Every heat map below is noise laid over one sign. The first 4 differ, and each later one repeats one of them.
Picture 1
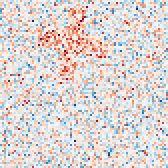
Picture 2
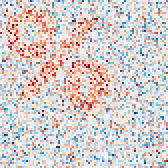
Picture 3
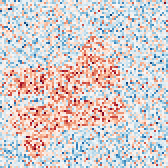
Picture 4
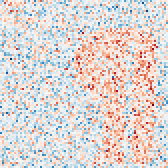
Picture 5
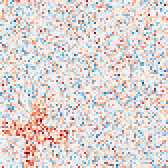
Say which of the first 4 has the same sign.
1
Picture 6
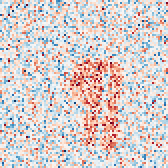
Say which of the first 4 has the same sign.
4
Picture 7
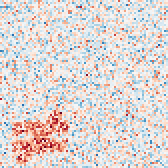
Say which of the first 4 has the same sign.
3
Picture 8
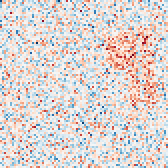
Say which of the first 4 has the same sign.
4
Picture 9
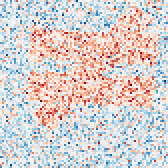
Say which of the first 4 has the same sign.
3
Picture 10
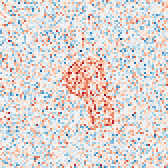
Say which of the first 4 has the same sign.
4
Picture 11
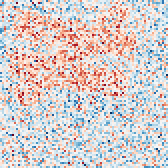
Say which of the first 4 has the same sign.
3
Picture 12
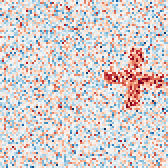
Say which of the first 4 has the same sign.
1
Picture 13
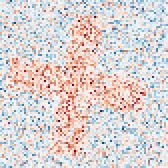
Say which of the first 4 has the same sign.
1
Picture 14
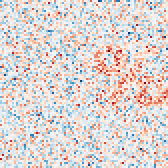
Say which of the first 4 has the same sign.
2
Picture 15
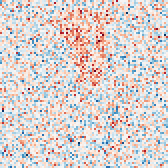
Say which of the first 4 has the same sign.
4
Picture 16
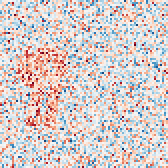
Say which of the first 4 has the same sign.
4
